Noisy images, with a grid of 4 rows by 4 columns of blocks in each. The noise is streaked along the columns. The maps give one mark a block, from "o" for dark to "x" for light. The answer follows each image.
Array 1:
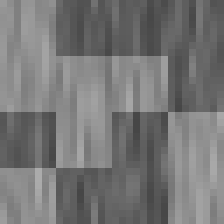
xooo
xxxo
oxox
xoox
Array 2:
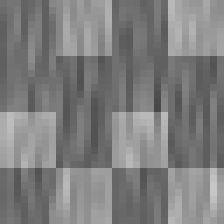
oxox
oooo
xoxo
oxox
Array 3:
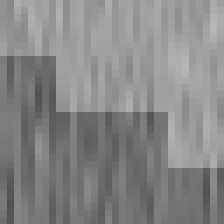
xxxx
oxxx
ooox
oooo
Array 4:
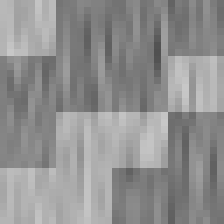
xooo
ooox
oxxo
xxoo
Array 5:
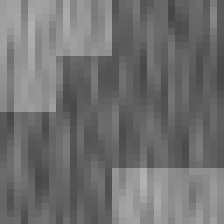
xxoo
xooo
oooo
ooxx
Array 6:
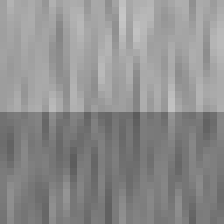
xxxx
xxxx
oooo
oooo
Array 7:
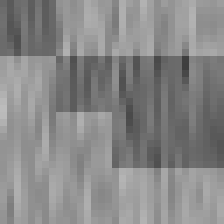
oxxx
xooo
xxoo
xxxx
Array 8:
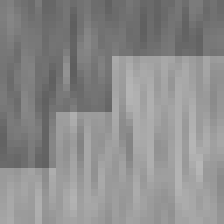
oooo
ooxx
oxxx
xxxx
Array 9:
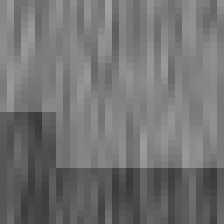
xxxx
xxxx
oxxx
oooo
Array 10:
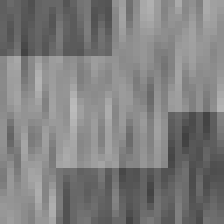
ooxx
xxxx
xxxo
xooo
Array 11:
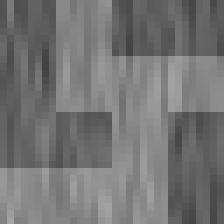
oxoo
oxxx
ooxo
xxxo
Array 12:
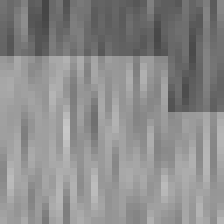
oooo
xxxo
xxxx
xxxx
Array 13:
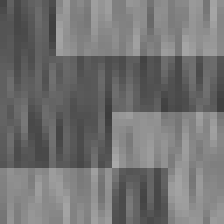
oxxx
oooo
ooxx
xxox
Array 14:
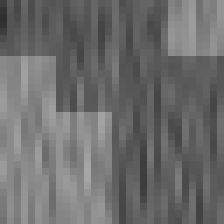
ooox
xooo
xxoo
xxoo
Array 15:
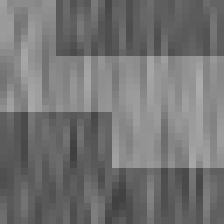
xooo
xxxx
ooxx
oooo
